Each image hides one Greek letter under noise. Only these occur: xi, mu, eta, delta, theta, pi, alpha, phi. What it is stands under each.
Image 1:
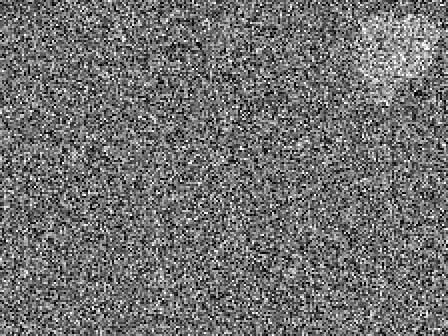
light phi, top right
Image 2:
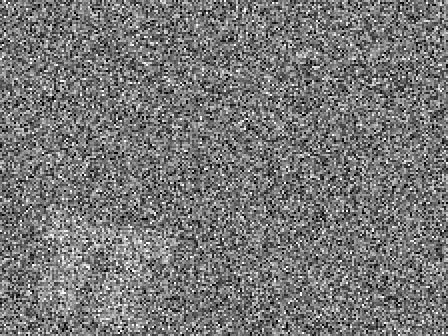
light pi, bottom left
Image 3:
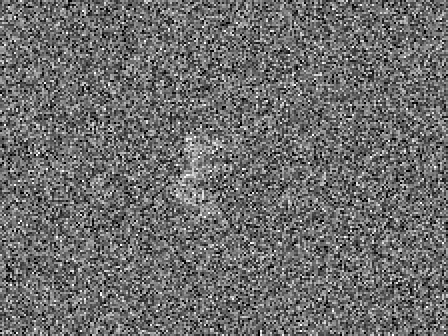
light xi, centre
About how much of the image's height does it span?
a quarter
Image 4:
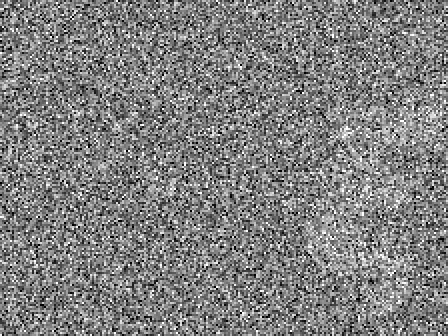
light xi
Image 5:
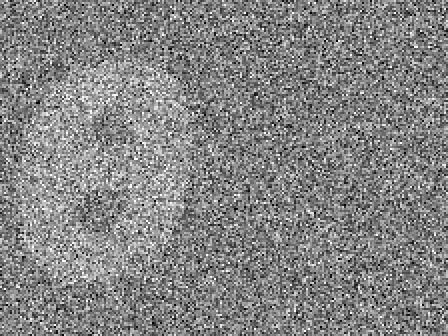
light theta
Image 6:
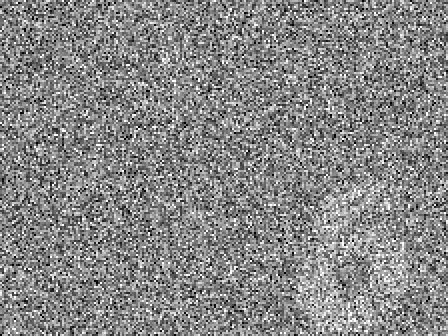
light delta, bottom right
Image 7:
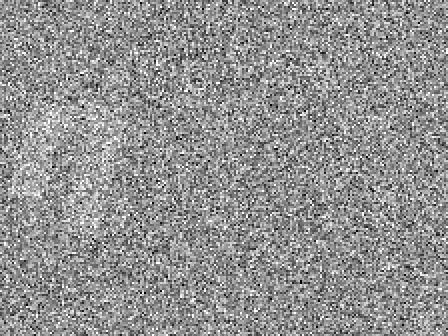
light eta, middle left
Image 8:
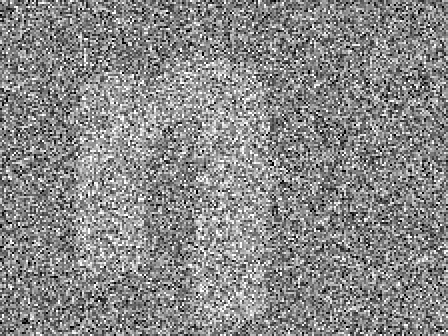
light eta
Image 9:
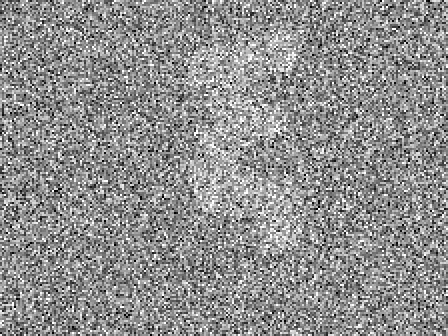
light xi
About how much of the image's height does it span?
two thirds
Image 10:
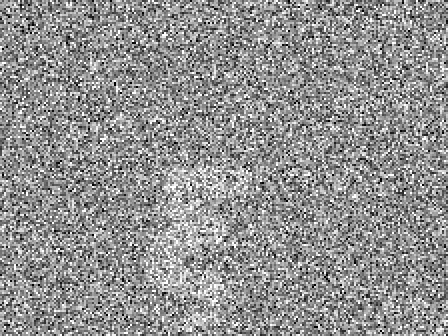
light xi
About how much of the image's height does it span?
half
